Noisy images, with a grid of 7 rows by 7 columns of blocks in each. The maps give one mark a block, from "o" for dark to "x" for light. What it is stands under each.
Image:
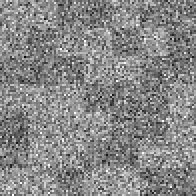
xxooxoo
xoxxoxo
oooxxoo
xxxooox
oxxxoox
oxxooxx
xxoxxoo
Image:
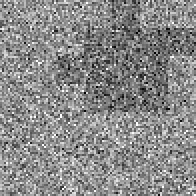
xxxxoxx
xxxoooo
xxoooox
xxxooox
xxxxxxx
xxxxxxx
xxxxxxx
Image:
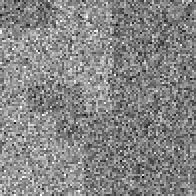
ooxxooo
xxxxooo
xxxxooo
xooxooo
xxooooo
xxxoooo
xxxoooo
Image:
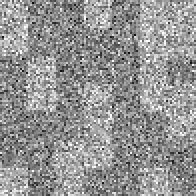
xooxoxx
xooooxx
oxoooxo
oxoxoxx
oooxoox
ooxxooo
xoxooxo
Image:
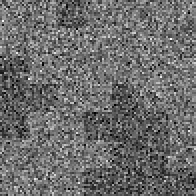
xxoxxxx
xxxxxxx
oxxxxxx
ooxxoxx
oxxooox
xxxxoox
xxxoooo
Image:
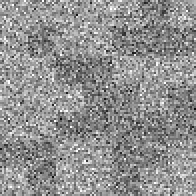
xxxxxox
xoxxooo
xxooxxx
xxxooxo
xxooooo
ooxxoox
xoxxoxx
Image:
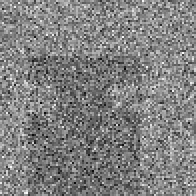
xxxxxxx
xxxxxxx
xooooxx
xxooxxx
xooooxx
xooooxx
xooooxx
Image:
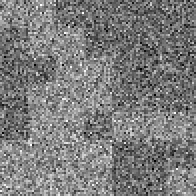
xxooooo
oxxoooo
ooxxooo
oxxxooo
oxxoxxx
xxxxooo
xxxxoox
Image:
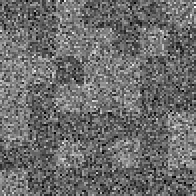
ooxooox
xoxxoxo
xxoxxoo
xoxxxoo
xooooox
ooxoxox
xoooooo
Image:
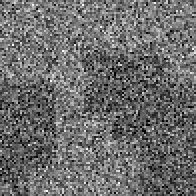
xxxxxxx
xxxxxxx
xxxooox
ooxoooo
ooxxooo
ooxxxoo
oxxxxoo
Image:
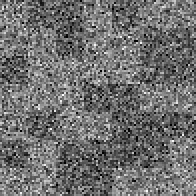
xooxoxx
xxoxxoo
oxxxxoo
xxxooxx
xoxxooo
oxoooox
xxooxxx
